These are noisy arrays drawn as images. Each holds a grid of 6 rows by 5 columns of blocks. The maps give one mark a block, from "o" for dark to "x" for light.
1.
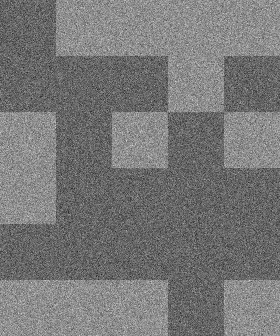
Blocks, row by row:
oxxxx
oooxo
xoxox
xoooo
ooooo
xxxox
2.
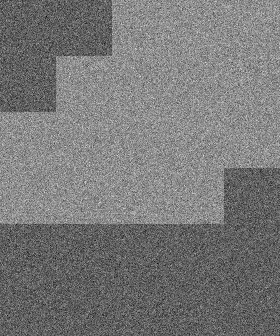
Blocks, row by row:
ooxxx
oxxxx
xxxxx
xxxxo
ooooo
ooooo
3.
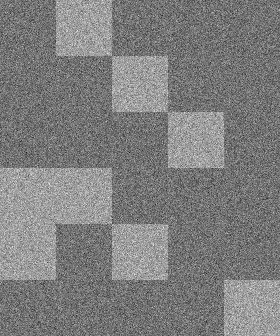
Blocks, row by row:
oxooo
ooxoo
oooxo
xxooo
xoxoo
oooox
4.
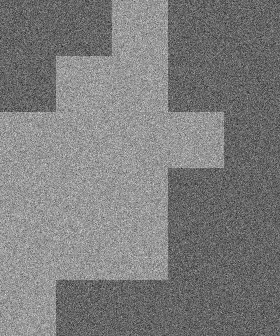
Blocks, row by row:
ooxoo
oxxoo
xxxxo
xxxoo
xxxoo
xoooo
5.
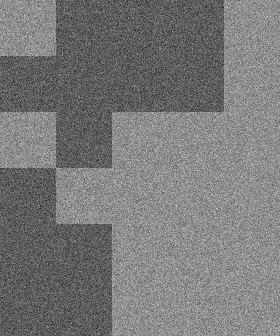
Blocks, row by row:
xooox
oooox
xoxxx
oxxxx
ooxxx
ooxxx
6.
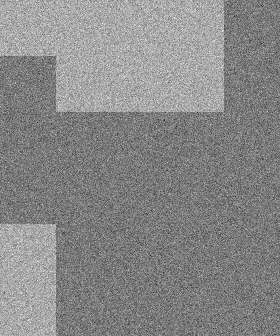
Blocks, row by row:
xxxxo
oxxxo
ooooo
ooooo
xoooo
xoooo
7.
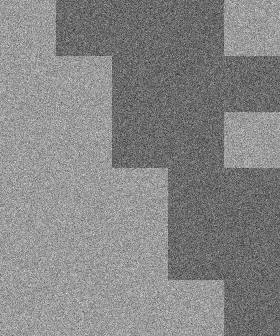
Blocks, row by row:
xooox
xxooo
xxoox
xxxoo
xxxoo
xxxxo
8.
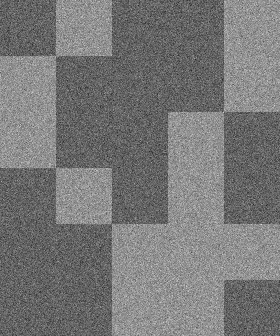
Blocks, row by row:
oxoox
xooox
xooxo
oxoxo
ooxxx
ooxxo
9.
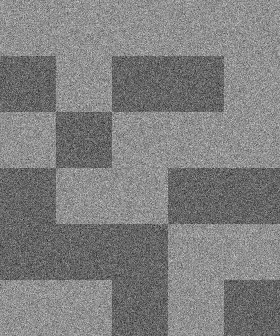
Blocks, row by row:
xxxxx
oxoox
xoxxx
oxxoo
oooxx
xxoxo
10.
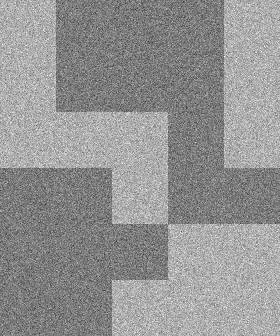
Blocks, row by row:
xooox
xooox
xxxox
ooxoo
oooxx
ooxxx
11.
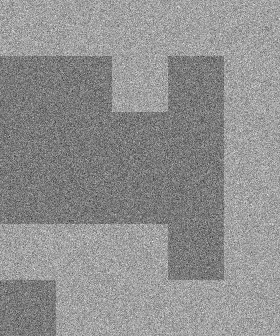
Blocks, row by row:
xxxxx
ooxox
oooox
oooox
xxxox
oxxxx
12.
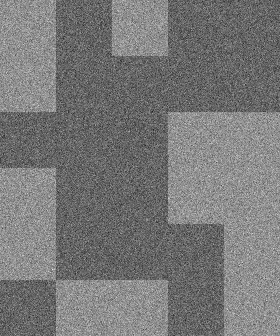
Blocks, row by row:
xoxoo
xoooo
oooxx
xooxx
xooox
oxxox
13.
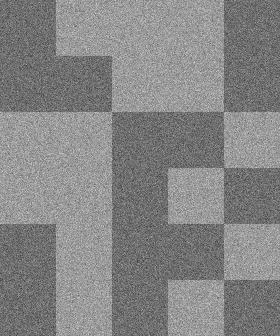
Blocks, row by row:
oxxxo
ooxxo
xxoox
xxoxo
oxoox
oxoxo
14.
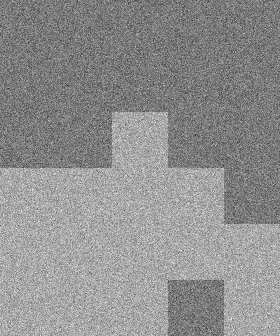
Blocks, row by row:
ooooo
ooooo
ooxoo
xxxxo
xxxxx
xxxox
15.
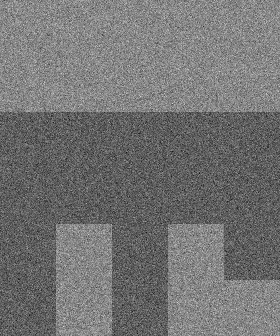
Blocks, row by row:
xxxxx
xxxxx
ooooo
ooooo
oxoxo
oxoxx
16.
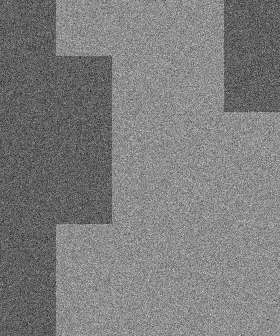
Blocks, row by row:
oxxxo
ooxxo
ooxxx
ooxxx
oxxxx
oxxxx
